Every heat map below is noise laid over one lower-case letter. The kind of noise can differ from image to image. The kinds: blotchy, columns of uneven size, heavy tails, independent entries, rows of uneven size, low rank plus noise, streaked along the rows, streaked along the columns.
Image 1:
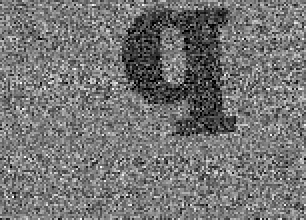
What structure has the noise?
rows of uneven size
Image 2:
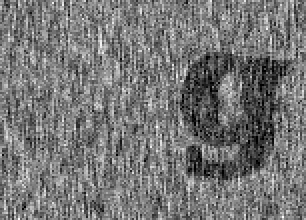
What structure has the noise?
streaked along the columns
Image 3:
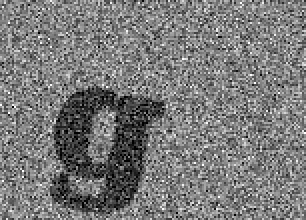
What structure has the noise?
low rank plus noise
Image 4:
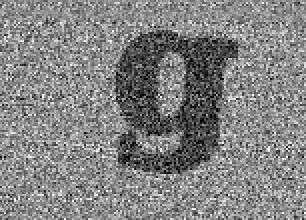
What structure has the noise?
rows of uneven size
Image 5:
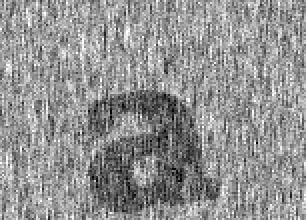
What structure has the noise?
streaked along the columns
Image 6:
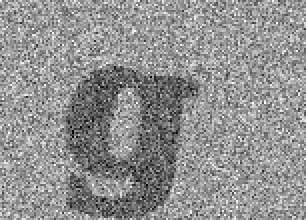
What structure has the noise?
independent entries
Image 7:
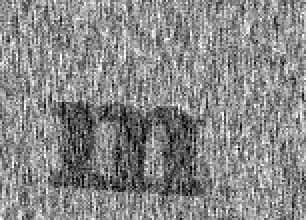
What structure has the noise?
streaked along the columns
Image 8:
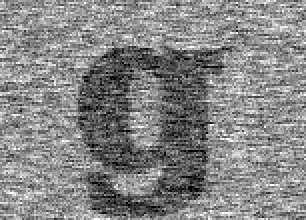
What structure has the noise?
streaked along the rows
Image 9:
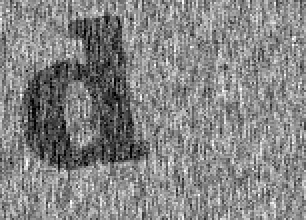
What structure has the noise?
streaked along the columns
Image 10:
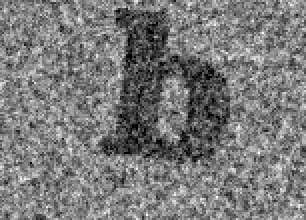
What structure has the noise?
blotchy
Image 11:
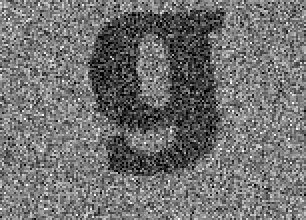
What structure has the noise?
independent entries
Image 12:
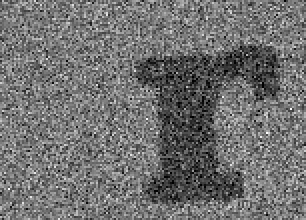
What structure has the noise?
independent entries
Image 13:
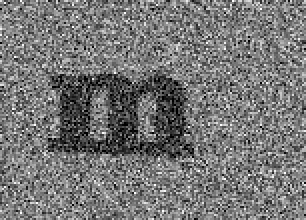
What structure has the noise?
low rank plus noise
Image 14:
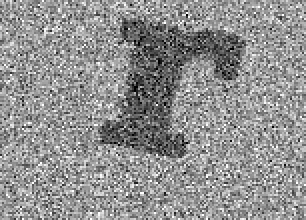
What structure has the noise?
low rank plus noise
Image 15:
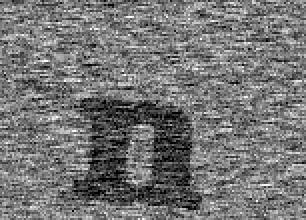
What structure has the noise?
streaked along the rows
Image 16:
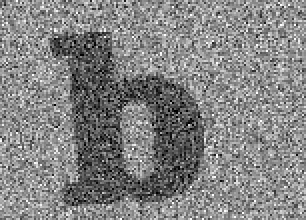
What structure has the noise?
low rank plus noise
